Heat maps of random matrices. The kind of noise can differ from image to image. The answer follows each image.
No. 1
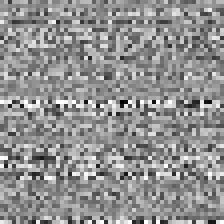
rows of uneven size
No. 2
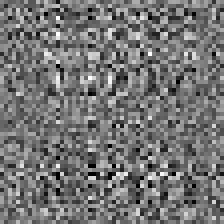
low rank plus noise
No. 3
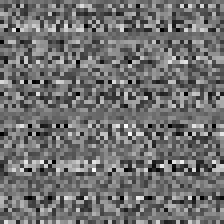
rows of uneven size
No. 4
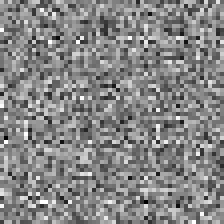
low rank plus noise
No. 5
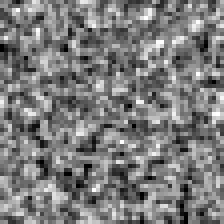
blotchy
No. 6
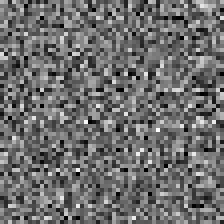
low rank plus noise
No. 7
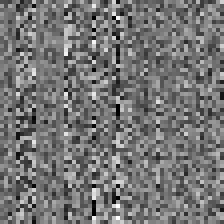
columns of uneven size
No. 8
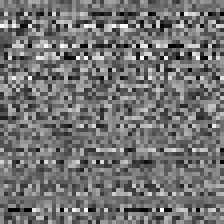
rows of uneven size
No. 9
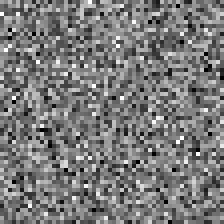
independent entries
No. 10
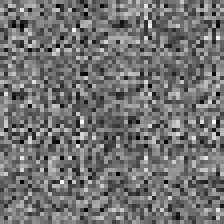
low rank plus noise
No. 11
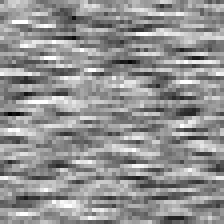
streaked along the rows
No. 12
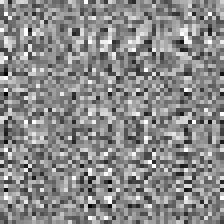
low rank plus noise
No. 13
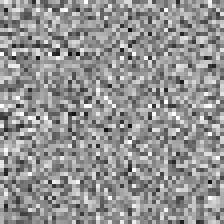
low rank plus noise
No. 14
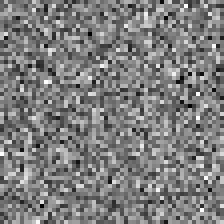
independent entries
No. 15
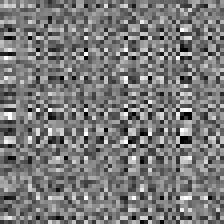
low rank plus noise
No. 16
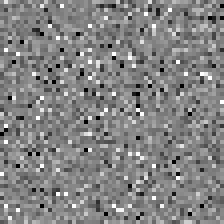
heavy tails
